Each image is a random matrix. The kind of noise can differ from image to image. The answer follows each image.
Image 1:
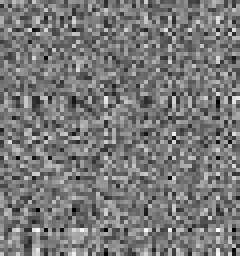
low rank plus noise
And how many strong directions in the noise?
one
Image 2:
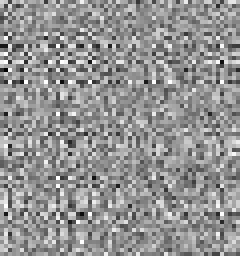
low rank plus noise
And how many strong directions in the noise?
one
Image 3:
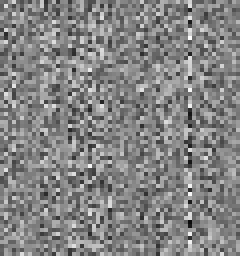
columns of uneven size
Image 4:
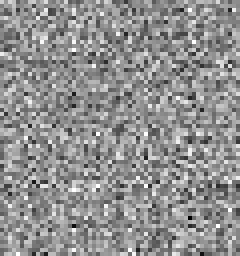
low rank plus noise
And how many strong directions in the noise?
three or four
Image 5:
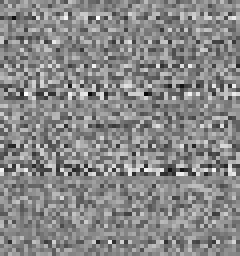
rows of uneven size
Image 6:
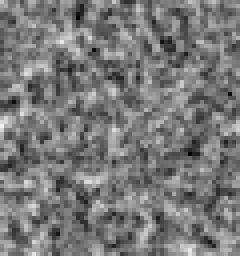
blotchy
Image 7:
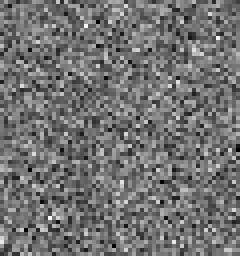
independent entries
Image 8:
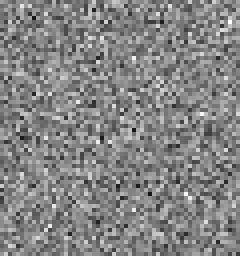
independent entries
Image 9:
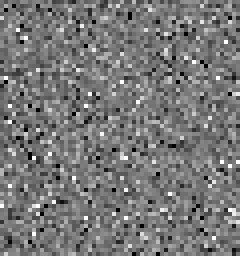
heavy tails
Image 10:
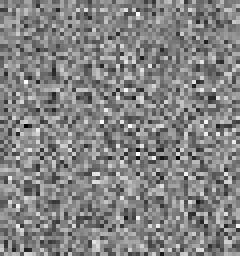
low rank plus noise
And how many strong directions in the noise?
five to eight
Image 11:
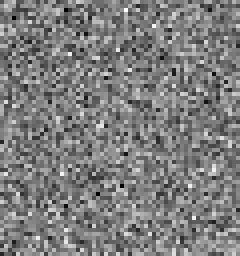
independent entries
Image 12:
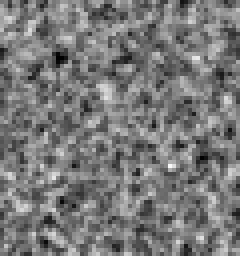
blotchy
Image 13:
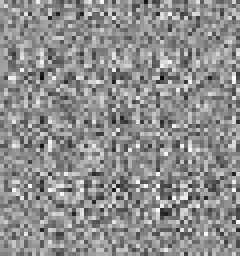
low rank plus noise
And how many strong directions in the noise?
two
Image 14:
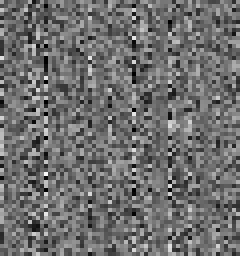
columns of uneven size
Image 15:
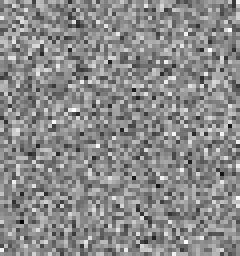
independent entries
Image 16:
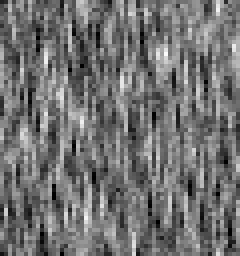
streaked along the columns
